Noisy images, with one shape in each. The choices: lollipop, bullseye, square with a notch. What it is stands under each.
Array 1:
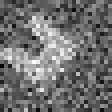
light square with a notch
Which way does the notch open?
up and left
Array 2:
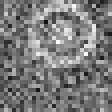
light bullseye
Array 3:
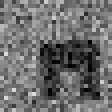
dark square with a notch
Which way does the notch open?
down
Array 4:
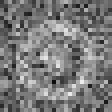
light bullseye
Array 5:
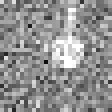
light lollipop
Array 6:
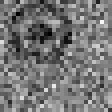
dark bullseye
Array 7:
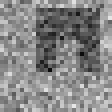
dark square with a notch
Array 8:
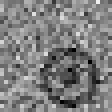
dark bullseye
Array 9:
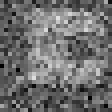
light square with a notch
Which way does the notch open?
right
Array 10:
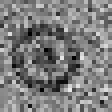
dark bullseye
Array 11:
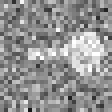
light lollipop
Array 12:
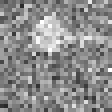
light lollipop
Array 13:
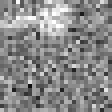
light lollipop
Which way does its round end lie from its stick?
right
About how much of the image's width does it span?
two thirds
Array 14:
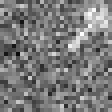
light lollipop, top right
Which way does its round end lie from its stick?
up and right
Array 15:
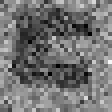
dark square with a notch
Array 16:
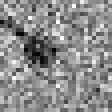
dark lollipop
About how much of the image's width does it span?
half
